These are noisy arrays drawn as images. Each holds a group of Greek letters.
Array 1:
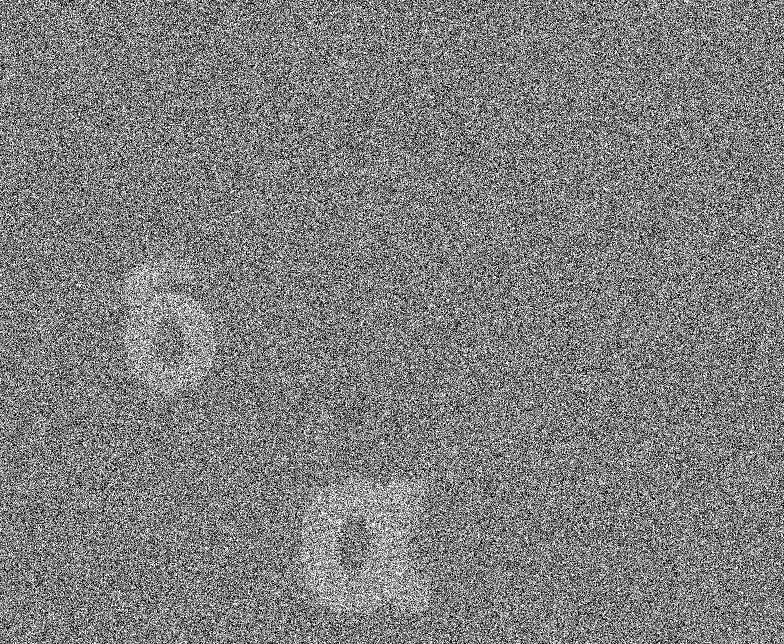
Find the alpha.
bottom middle
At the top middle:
nothing
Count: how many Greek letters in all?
2
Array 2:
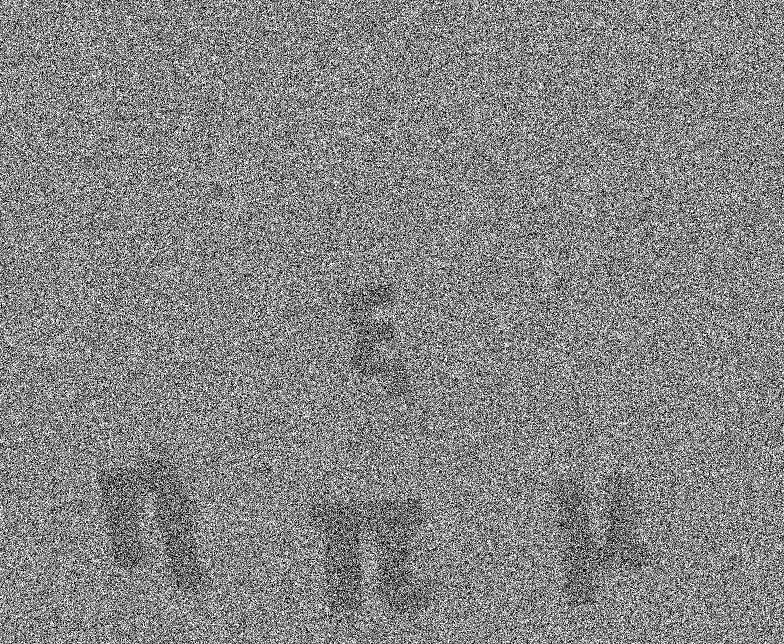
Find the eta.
bottom left
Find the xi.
centre
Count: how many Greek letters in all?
4
